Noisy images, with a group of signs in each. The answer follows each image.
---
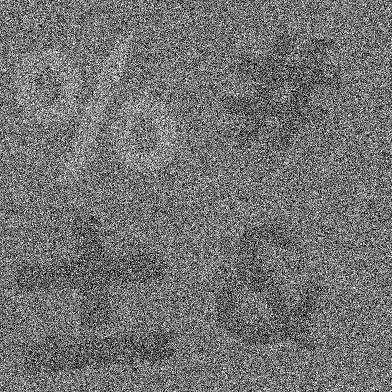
top left: light percent sign; top right: dark hash sign; bottom left: dark plus-minus sign; bottom right: dark ampersand
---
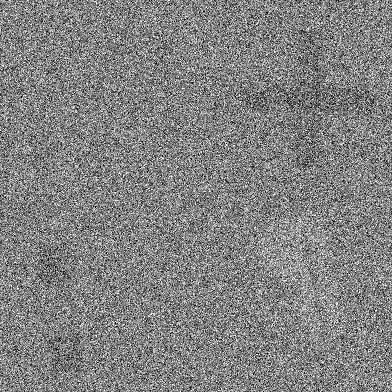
top right: dark plus sign; bottom left: dark colon; bottom right: light pilcrow
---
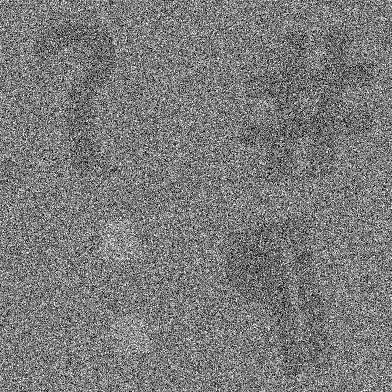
top left: dark question mark; top right: dark hash sign; bottom left: light colon; bottom right: dark pilcrow
